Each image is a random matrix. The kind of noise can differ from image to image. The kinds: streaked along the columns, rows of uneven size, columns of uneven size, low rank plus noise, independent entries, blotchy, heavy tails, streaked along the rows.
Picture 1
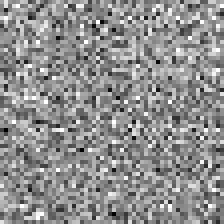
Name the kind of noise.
low rank plus noise
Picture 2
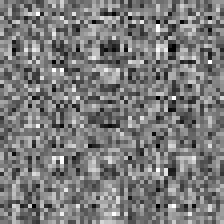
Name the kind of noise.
low rank plus noise
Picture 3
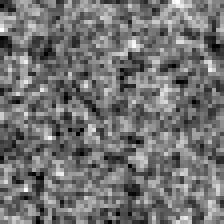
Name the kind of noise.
blotchy
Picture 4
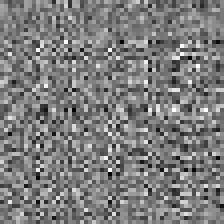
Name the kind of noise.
low rank plus noise
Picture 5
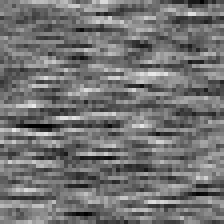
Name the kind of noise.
streaked along the rows
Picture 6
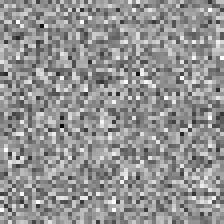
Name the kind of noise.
low rank plus noise
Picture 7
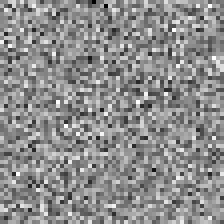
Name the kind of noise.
independent entries
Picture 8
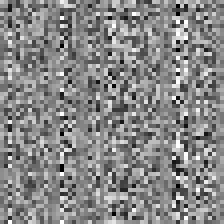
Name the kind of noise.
columns of uneven size
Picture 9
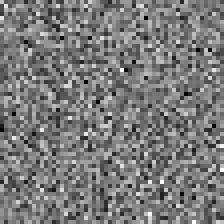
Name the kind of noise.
independent entries
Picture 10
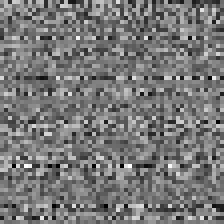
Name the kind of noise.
rows of uneven size
